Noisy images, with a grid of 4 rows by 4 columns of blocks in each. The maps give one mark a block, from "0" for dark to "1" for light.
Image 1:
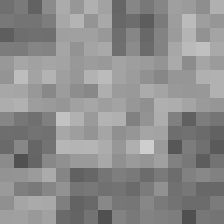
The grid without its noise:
0101
1111
0110
1000
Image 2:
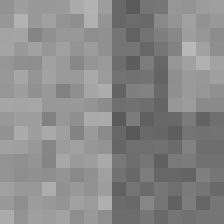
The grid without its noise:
1101
1101
1100
1100
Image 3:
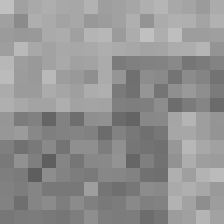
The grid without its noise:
1111
1100
0001
0001
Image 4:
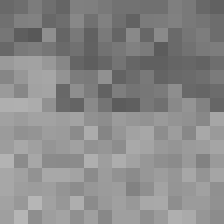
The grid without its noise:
0000
1000
1111
1111
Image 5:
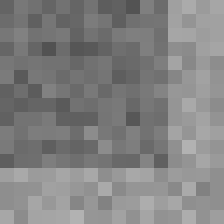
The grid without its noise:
0001
0001
0001
1111
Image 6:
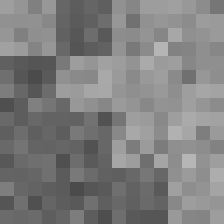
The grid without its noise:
1011
0111
0011
0001
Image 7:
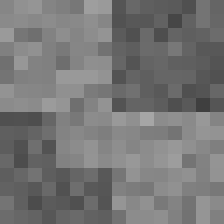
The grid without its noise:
1100
1100
0111
0011
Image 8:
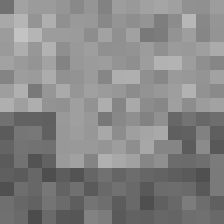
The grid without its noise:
1111
1111
0110
0000
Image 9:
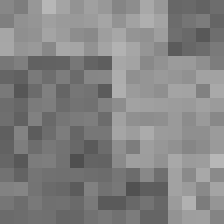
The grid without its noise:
1110
0011
0011
0001
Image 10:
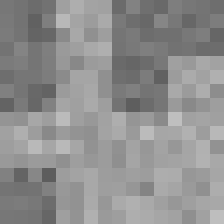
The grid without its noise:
0100
0101
1111
0111
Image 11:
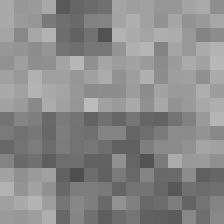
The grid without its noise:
1011
1111
0001
1000
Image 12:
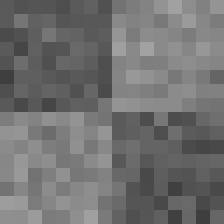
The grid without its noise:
0011
0011
1100
1100
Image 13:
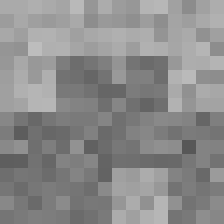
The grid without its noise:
1111
1001
0000
0010
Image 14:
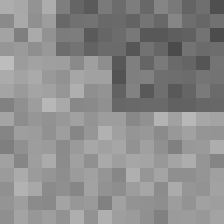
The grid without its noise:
1000
1100
1111
1111
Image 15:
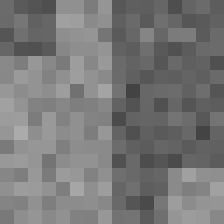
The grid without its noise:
0100
1100
1100
1101
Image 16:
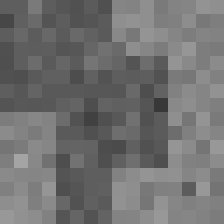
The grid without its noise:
0011
0001
1001
1011
